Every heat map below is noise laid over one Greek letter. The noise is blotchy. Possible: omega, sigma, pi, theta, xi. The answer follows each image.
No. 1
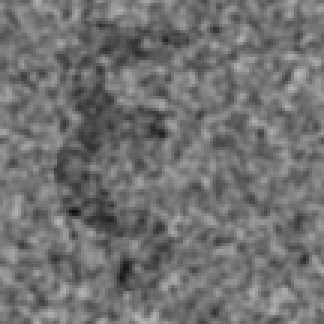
xi
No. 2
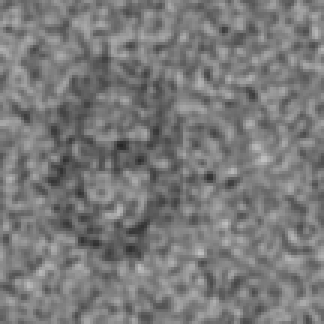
theta
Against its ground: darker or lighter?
darker
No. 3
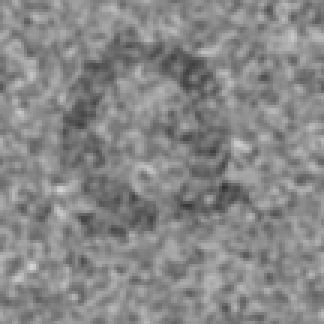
omega
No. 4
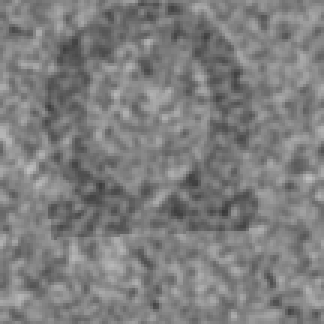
omega
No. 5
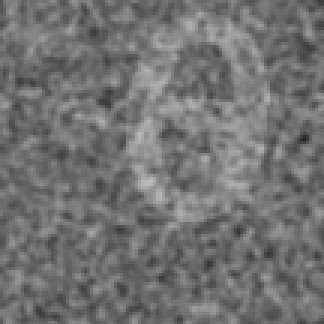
theta
